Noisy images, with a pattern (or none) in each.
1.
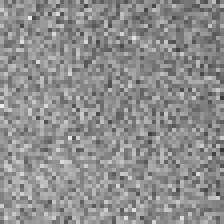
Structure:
a smooth slope
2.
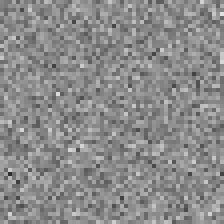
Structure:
only noise
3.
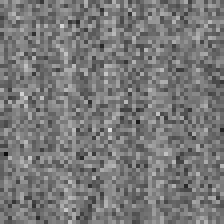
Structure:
vertical stripes
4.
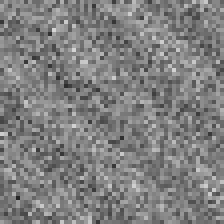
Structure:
diagonal stripes
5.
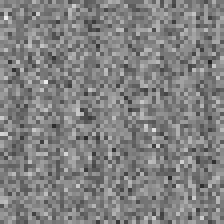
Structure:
vertical stripes
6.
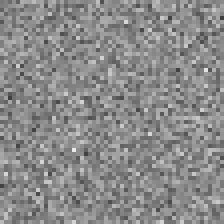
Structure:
only noise
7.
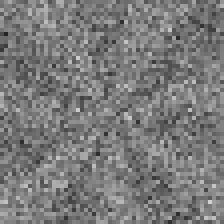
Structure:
spokes from one point
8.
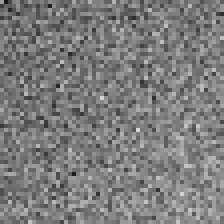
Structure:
a smooth slope
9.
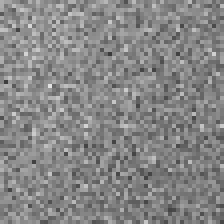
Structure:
a smooth slope
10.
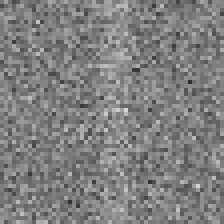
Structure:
one vertical stripe
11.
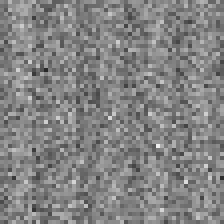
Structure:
vertical stripes
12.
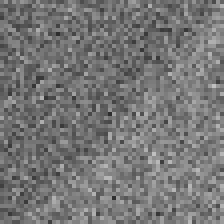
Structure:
a sharp edge
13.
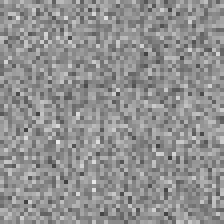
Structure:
only noise
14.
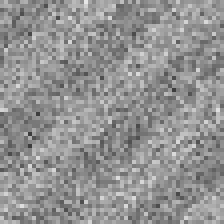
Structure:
diagonal stripes
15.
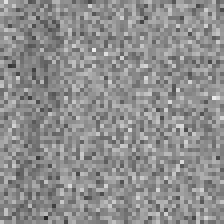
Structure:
one vertical stripe
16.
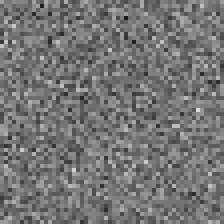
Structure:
only noise
